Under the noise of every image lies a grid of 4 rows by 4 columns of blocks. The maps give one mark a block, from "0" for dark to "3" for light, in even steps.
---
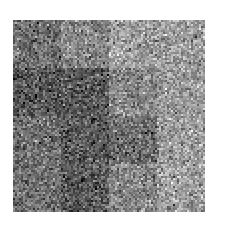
1 2 3 3
0 0 2 3
1 0 1 3
1 0 2 3
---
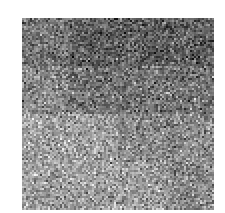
1 0 0 0
2 1 1 1
3 3 2 2
3 3 3 2
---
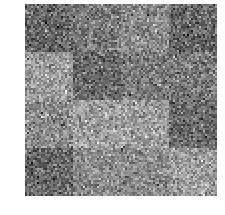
0 1 2 0
3 0 1 1
2 3 3 0
0 2 2 3
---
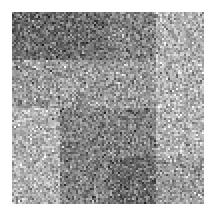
0 0 1 3
2 2 2 3
3 1 1 3
3 1 0 2
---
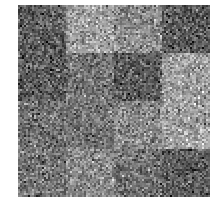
0 3 2 0
0 1 0 3
1 1 2 3
1 2 1 0
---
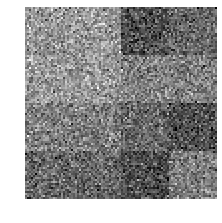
3 3 0 1
3 3 2 2
2 2 1 0
1 1 0 2
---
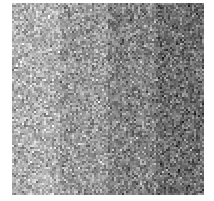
3 2 1 0
3 2 1 0
3 2 1 0
3 2 1 0
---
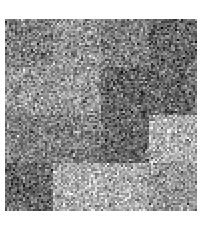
1 2 1 0
2 2 0 0
1 1 0 3
0 3 3 2
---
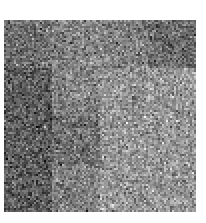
1 2 2 1
0 2 3 3
0 1 3 3
0 2 3 3
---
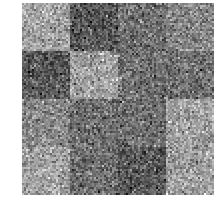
3 0 1 2
0 3 1 1
2 1 1 3
3 1 0 3
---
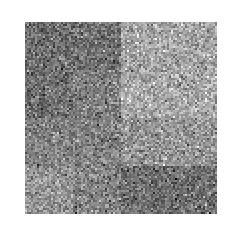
0 0 3 3
0 1 3 3
1 1 2 2
2 1 0 0
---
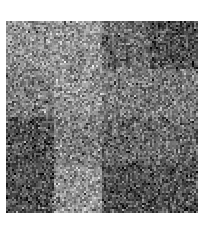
3 3 1 0
2 3 2 2
0 2 1 1
0 3 0 0
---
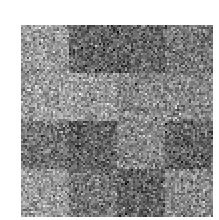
3 0 0 1
3 3 2 2
1 0 2 0
3 1 0 2
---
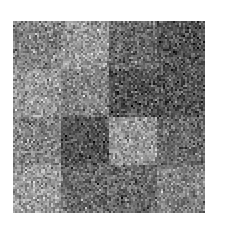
2 3 1 0
3 2 0 0
2 0 3 1
3 1 1 2
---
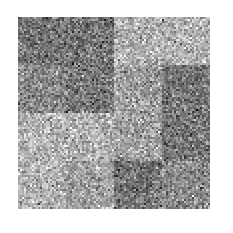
0 0 3 3
1 0 2 0
3 3 2 0
3 2 0 1
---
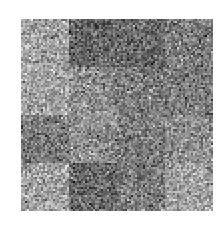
3 0 0 1
3 2 1 1
1 2 1 2
3 0 1 3
